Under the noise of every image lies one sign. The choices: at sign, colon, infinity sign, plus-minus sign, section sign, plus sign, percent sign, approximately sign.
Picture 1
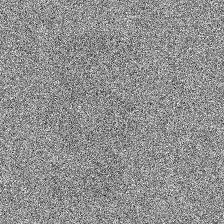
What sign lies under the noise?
section sign
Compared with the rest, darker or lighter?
darker
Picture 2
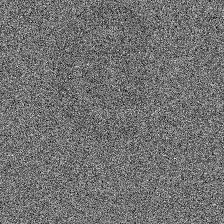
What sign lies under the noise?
at sign
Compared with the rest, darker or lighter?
darker
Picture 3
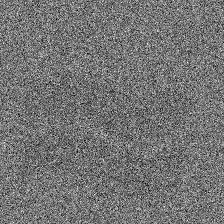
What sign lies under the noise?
approximately sign
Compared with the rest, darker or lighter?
darker
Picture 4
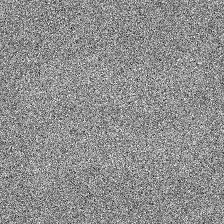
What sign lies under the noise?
approximately sign
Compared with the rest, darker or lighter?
lighter
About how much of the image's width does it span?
nearly all
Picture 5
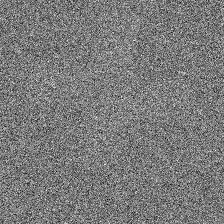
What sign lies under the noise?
plus sign
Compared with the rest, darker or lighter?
lighter
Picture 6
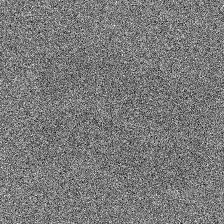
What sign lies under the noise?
approximately sign
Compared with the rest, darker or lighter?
darker
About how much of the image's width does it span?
nearly all
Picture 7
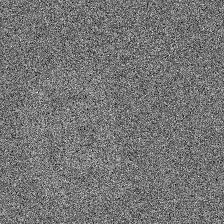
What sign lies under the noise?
at sign
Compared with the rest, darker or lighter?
lighter
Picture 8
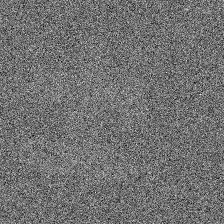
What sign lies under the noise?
plus-minus sign
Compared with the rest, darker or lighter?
lighter
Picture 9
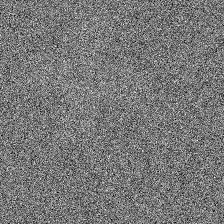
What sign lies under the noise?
plus sign
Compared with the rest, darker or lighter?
lighter
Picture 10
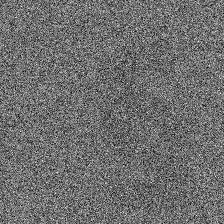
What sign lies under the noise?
section sign
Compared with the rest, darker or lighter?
darker
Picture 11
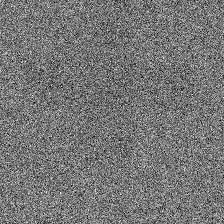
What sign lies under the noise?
plus sign
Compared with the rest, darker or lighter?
darker
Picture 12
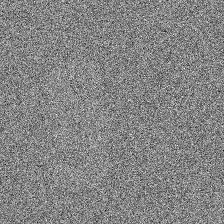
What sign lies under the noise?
section sign
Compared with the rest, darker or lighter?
lighter
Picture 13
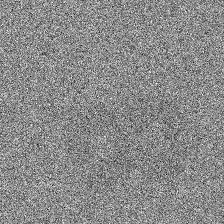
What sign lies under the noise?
infinity sign
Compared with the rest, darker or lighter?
darker
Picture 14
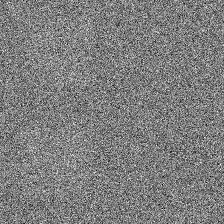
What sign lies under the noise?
colon
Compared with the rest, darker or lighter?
lighter
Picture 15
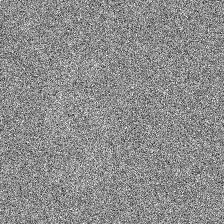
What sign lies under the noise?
section sign
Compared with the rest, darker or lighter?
lighter
